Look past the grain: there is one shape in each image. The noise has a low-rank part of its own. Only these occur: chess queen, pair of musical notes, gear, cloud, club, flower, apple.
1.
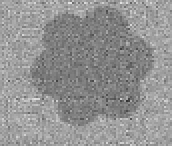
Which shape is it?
flower
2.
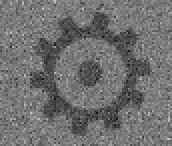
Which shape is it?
gear
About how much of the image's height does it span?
nearly all
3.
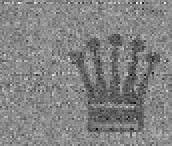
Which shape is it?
chess queen
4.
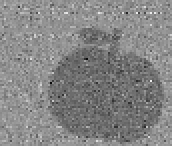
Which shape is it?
apple
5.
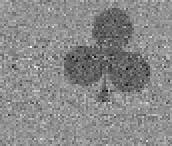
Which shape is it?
club
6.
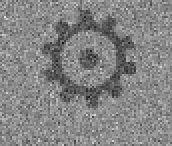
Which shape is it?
gear
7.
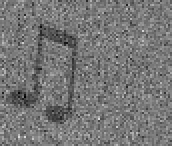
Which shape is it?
pair of musical notes
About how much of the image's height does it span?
two thirds
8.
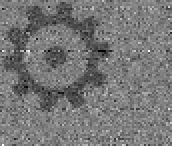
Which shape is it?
gear
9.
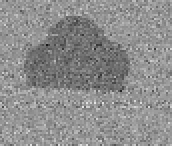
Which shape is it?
cloud
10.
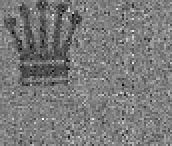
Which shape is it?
chess queen
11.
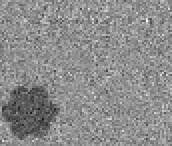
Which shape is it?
flower
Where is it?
bottom left
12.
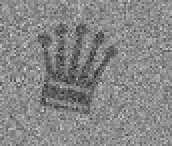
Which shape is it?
chess queen
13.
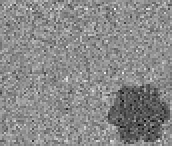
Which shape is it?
flower
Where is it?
bottom right
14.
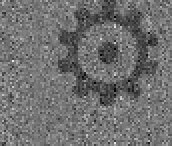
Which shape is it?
gear
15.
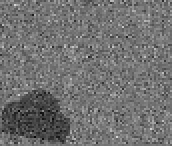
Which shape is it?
cloud
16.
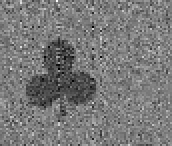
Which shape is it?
club
